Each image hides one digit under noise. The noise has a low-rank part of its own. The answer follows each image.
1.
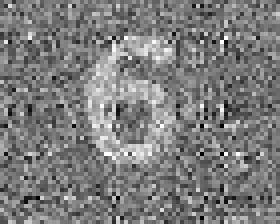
6
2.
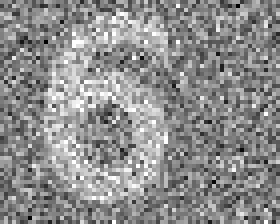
6
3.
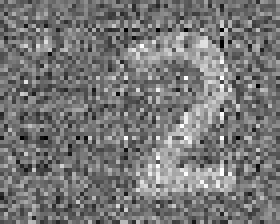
2
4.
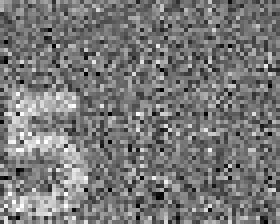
5
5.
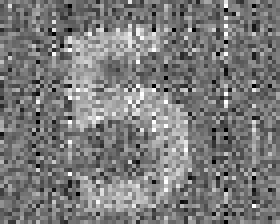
5
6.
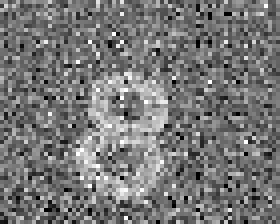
8
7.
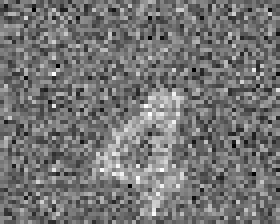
4
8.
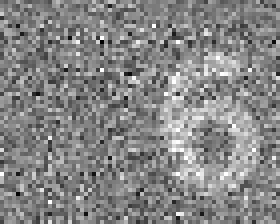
6
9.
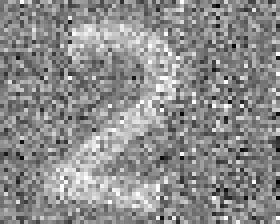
2
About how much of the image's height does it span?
nearly all
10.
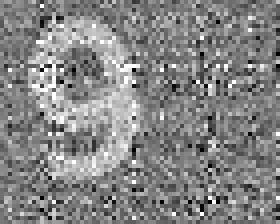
9
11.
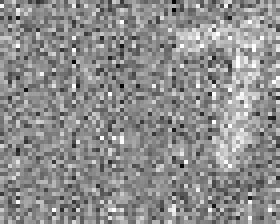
7
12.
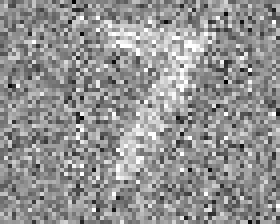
7
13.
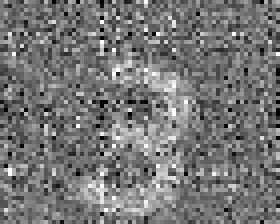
3
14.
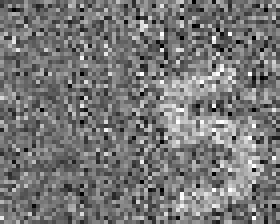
5
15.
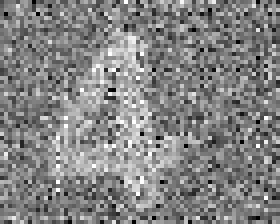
4
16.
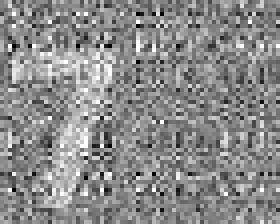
7
